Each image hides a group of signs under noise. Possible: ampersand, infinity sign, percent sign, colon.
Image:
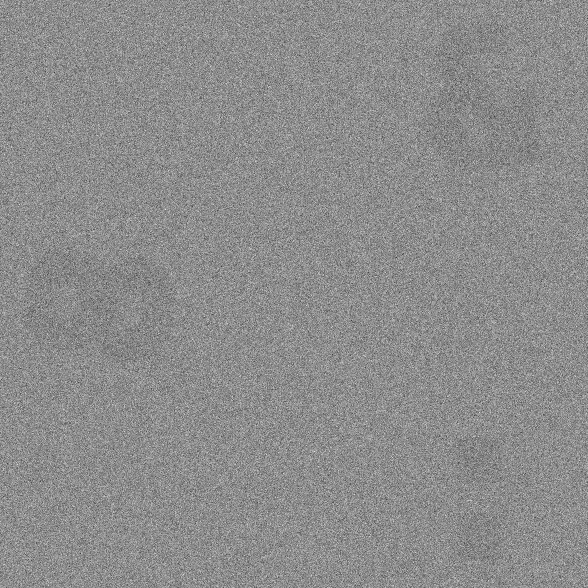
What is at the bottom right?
colon
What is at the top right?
ampersand
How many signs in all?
3
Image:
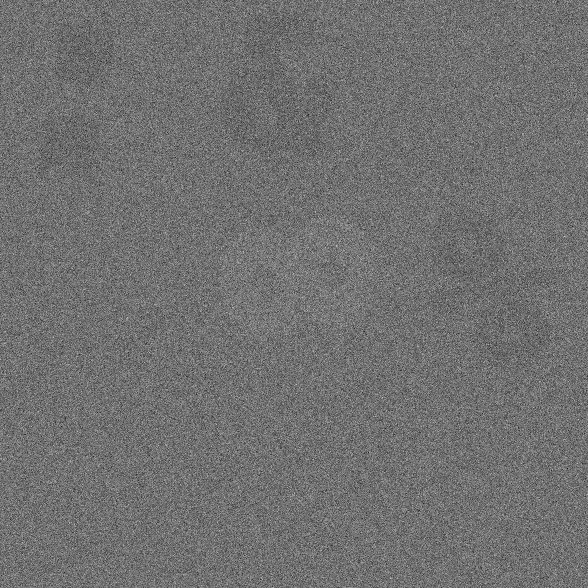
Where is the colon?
top left
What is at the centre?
infinity sign
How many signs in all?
4
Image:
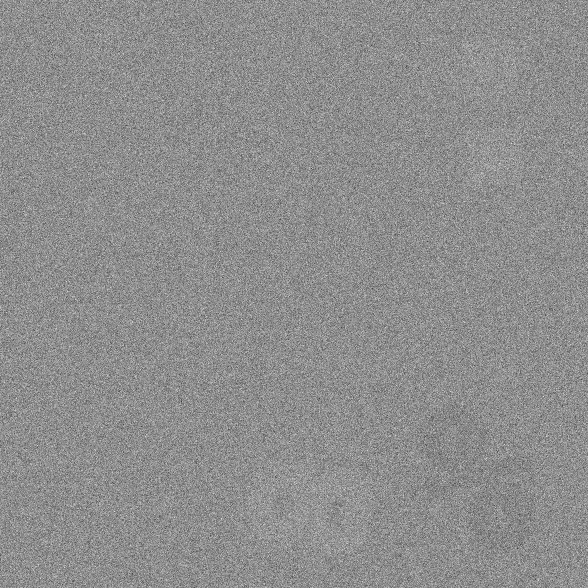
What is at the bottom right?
percent sign
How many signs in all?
3
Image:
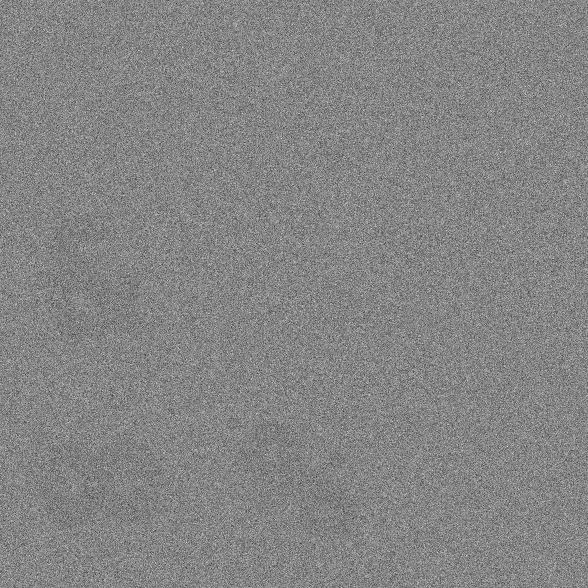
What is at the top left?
nothing
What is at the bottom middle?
percent sign
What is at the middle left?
ampersand
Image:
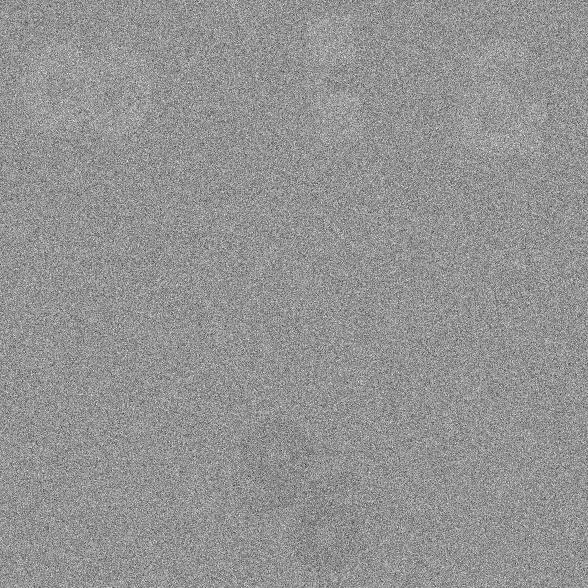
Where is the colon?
top middle
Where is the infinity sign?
top left
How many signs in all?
4
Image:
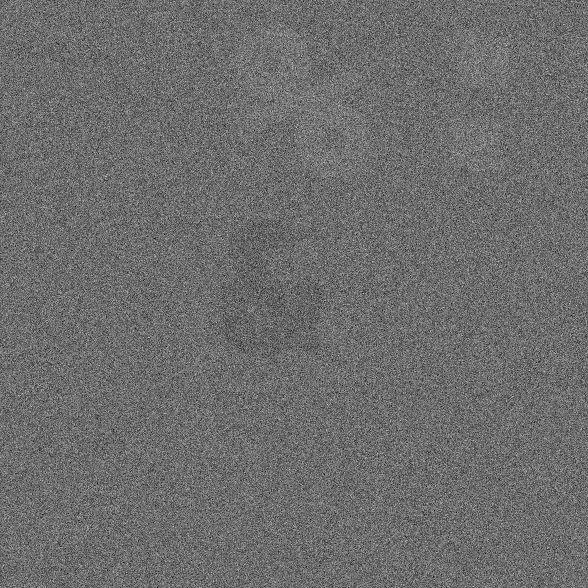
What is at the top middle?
percent sign
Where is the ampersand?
centre
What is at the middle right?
nothing
